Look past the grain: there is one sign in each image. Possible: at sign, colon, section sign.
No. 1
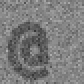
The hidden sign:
at sign
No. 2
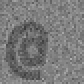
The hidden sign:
at sign
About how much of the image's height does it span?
two thirds
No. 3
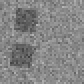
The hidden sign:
colon
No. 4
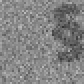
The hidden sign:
section sign
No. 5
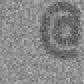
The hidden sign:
at sign
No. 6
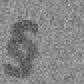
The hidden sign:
section sign
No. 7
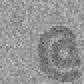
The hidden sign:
at sign
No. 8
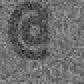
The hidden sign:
at sign
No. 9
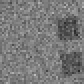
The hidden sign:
colon
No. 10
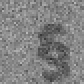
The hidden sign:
section sign
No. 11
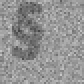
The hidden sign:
section sign
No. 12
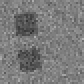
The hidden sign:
colon
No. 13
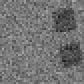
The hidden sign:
colon
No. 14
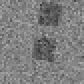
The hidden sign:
colon
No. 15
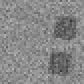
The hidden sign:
colon
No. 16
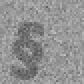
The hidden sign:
section sign
